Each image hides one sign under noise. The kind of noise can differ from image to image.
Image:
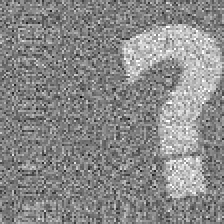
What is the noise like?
low rank plus noise
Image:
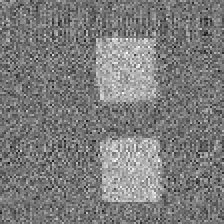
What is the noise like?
low rank plus noise
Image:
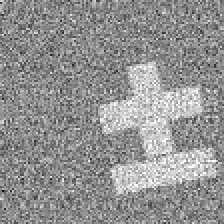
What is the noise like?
low rank plus noise
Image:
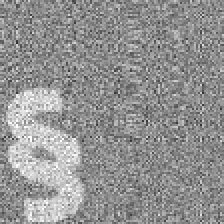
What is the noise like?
low rank plus noise
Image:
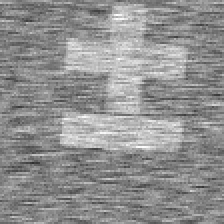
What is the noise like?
streaked along the rows
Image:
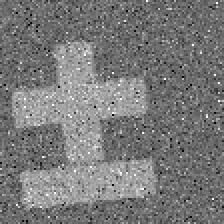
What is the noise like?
heavy tails
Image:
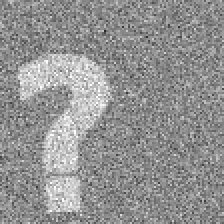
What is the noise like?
independent entries
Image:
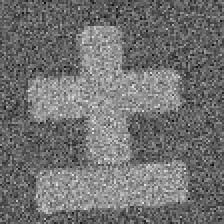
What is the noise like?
independent entries
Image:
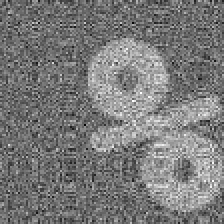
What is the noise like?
low rank plus noise
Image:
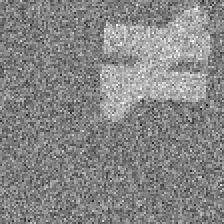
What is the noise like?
independent entries
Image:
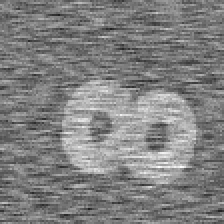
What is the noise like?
streaked along the rows
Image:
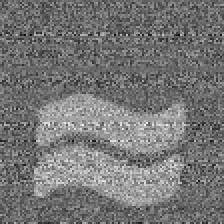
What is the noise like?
rows of uneven size
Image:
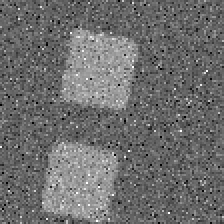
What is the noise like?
heavy tails
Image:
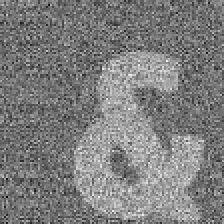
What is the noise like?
low rank plus noise
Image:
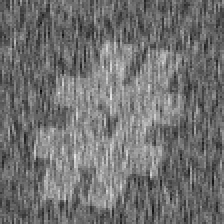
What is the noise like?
streaked along the columns
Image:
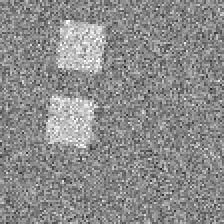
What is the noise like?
independent entries
